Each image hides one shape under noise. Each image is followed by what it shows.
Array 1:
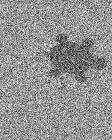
turtle
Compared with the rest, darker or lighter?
darker
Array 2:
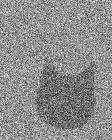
cat's head
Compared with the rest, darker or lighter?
darker
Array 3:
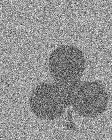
club
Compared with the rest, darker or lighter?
darker
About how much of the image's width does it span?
two thirds
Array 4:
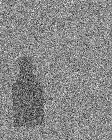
bottle
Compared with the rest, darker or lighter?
darker
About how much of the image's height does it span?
half
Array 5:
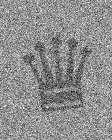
chess queen
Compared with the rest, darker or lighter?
darker
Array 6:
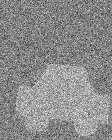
car
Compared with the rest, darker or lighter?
lighter
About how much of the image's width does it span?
nearly all
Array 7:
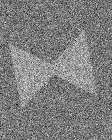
bow tie
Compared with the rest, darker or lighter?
lighter
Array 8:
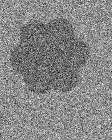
flower
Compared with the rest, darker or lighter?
darker
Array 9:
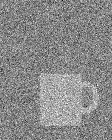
cup
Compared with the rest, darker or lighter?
lighter
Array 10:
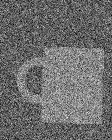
cup
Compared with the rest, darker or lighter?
lighter
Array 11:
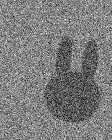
rabbit's head
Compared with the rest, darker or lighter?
darker
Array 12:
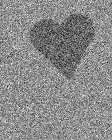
heart
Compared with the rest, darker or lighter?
darker
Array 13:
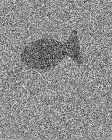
fish
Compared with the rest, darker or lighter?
darker
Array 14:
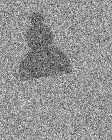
chess pawn
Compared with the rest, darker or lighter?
darker
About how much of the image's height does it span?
half
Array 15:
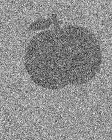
apple
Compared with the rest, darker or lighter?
darker
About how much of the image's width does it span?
two thirds
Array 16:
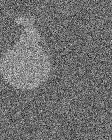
pear
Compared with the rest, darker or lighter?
lighter
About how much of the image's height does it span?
half
